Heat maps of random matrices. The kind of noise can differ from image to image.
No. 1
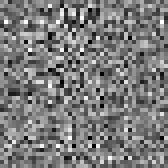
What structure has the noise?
low rank plus noise
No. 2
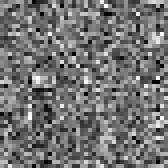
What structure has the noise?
low rank plus noise
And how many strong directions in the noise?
five to eight
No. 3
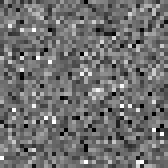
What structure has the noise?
heavy tails
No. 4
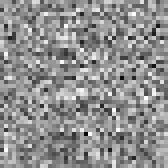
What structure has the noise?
low rank plus noise
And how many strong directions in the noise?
two
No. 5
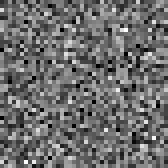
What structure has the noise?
independent entries
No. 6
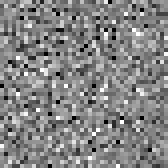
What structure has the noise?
heavy tails
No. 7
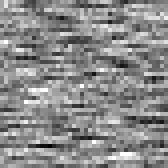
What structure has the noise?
streaked along the rows
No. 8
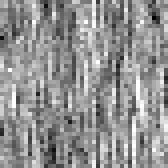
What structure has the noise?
streaked along the columns
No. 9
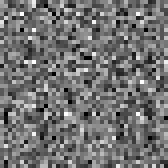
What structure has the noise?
low rank plus noise
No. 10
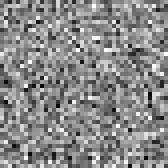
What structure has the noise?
low rank plus noise
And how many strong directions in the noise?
five to eight
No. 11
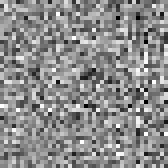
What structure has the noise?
low rank plus noise
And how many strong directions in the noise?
five to eight
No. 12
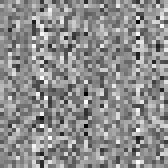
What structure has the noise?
columns of uneven size
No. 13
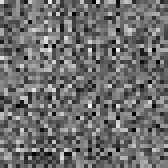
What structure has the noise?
low rank plus noise
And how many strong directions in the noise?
three or four
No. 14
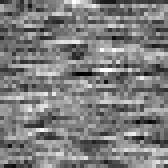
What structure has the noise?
streaked along the rows
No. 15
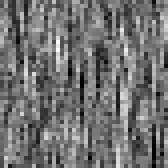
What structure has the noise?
streaked along the columns
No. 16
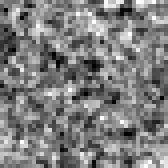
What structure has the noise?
blotchy
